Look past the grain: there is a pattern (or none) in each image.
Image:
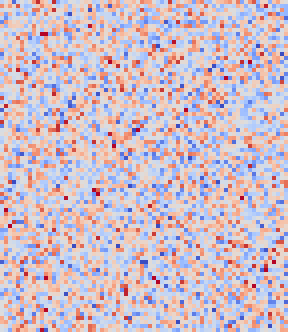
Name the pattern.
only noise
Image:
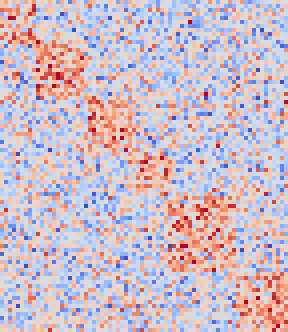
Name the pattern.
blocks along the diagonal
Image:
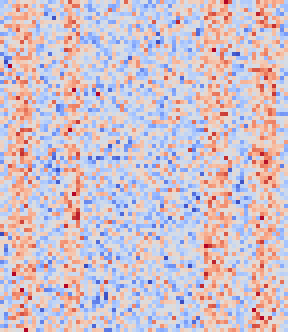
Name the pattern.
bands of columns
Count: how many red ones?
4
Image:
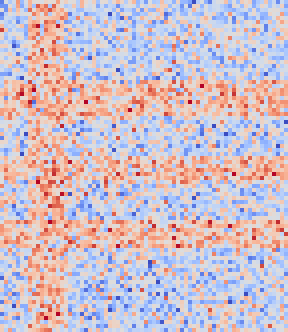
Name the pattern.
bands of rows crossing bands of columns
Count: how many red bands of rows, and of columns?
3 and 1
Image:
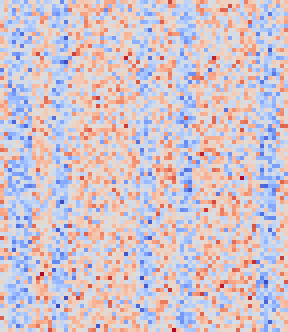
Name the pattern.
bands of columns
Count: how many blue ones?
5
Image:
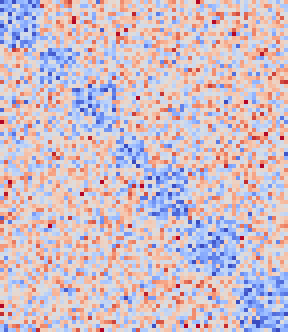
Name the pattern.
blocks along the diagonal
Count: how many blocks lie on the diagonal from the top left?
7
